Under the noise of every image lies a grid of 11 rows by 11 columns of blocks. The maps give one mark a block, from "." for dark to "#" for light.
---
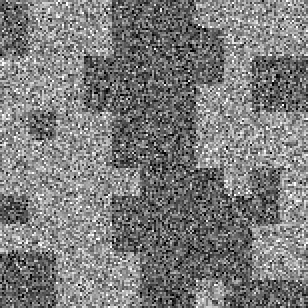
.###...####
.###....###
###.....#..
###....##..
#.##...####
####...####
#####...#.#
.###......#
####.....##
..###....##
..###..#...
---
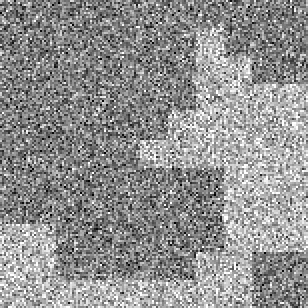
...........
.......#...
.......##..
.......####
......#####
.....######
........###
........###
##......###
##.....##..
#########..
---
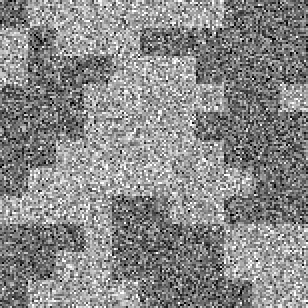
.#######...
#.###......
#...###....
...#####..#
...####....
..######...
.########..
####..##...
...#....###
..##....###
.####....##
